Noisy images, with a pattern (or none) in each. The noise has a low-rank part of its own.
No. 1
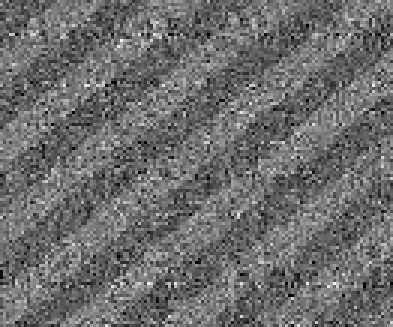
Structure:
diagonal stripes
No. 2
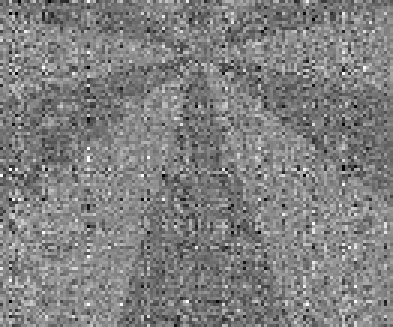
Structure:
spokes from one point
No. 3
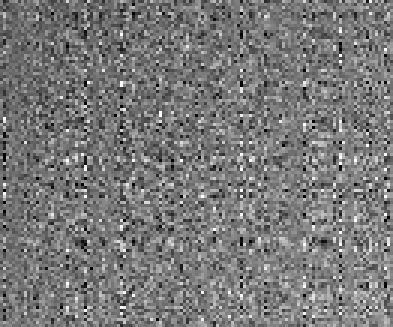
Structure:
a smooth slope
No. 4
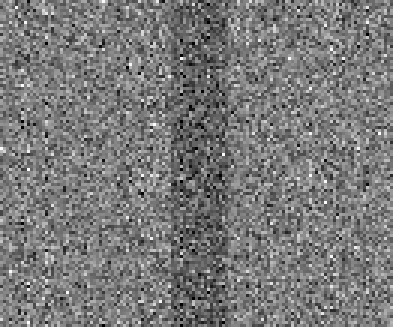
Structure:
one vertical stripe
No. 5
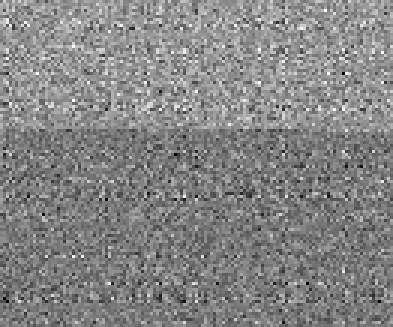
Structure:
a sharp edge
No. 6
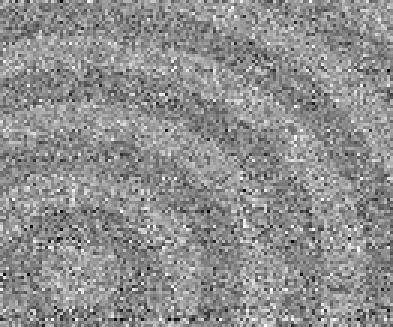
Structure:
rings round one point
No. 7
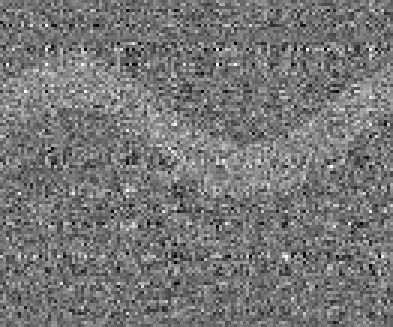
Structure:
a wavy band
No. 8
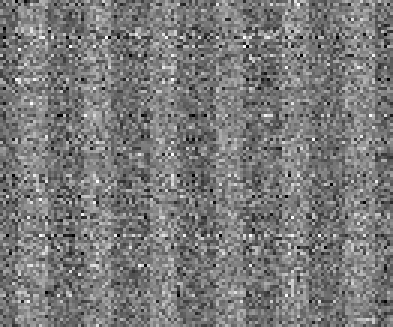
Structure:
vertical stripes
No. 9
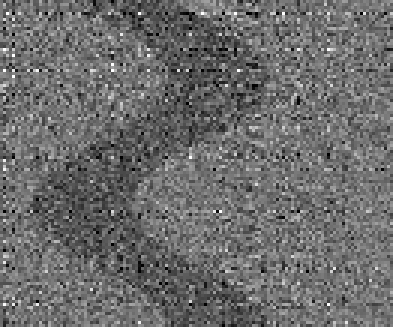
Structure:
a wavy band
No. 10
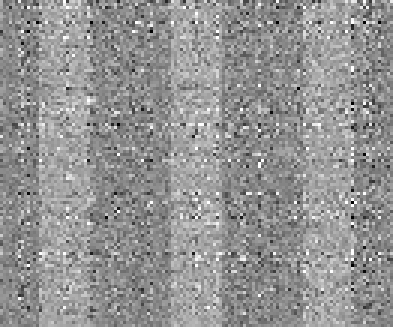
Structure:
vertical stripes
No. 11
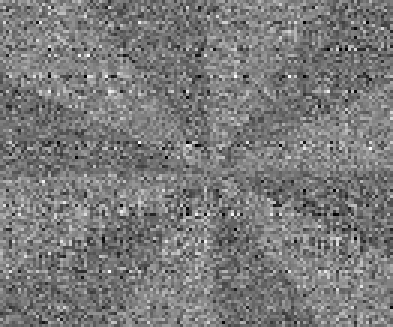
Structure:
spokes from one point
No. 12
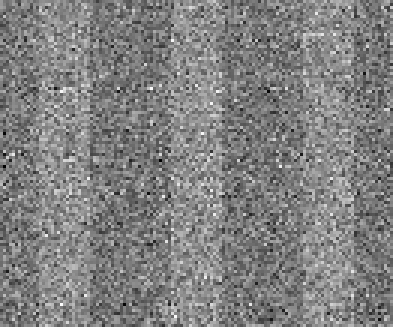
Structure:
vertical stripes
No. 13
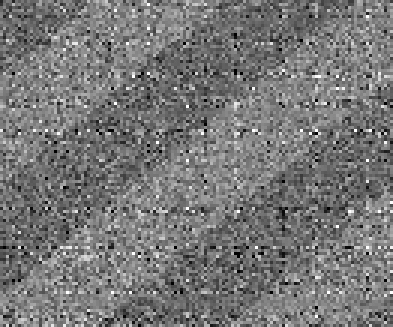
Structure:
diagonal stripes
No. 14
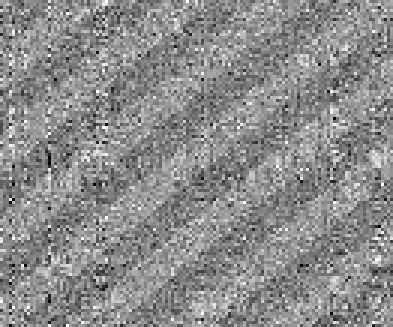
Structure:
diagonal stripes
